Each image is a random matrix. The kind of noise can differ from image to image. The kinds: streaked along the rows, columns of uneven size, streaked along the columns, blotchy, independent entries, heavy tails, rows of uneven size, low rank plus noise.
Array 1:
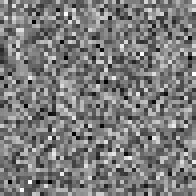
independent entries
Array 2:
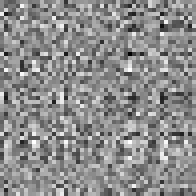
low rank plus noise
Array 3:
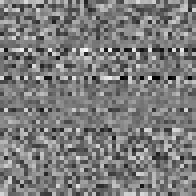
rows of uneven size
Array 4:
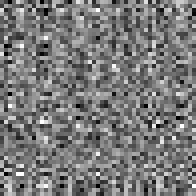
low rank plus noise
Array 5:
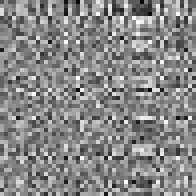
low rank plus noise
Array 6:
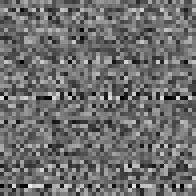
rows of uneven size
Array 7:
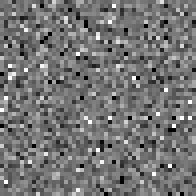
heavy tails
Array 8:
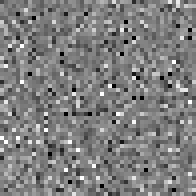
heavy tails
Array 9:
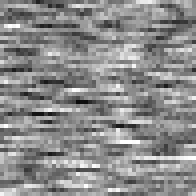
streaked along the rows
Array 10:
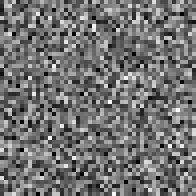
independent entries
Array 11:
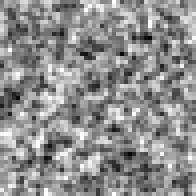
blotchy
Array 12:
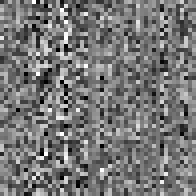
columns of uneven size
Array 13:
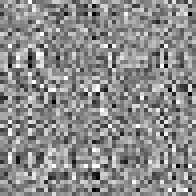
low rank plus noise
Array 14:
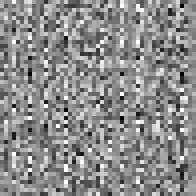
columns of uneven size
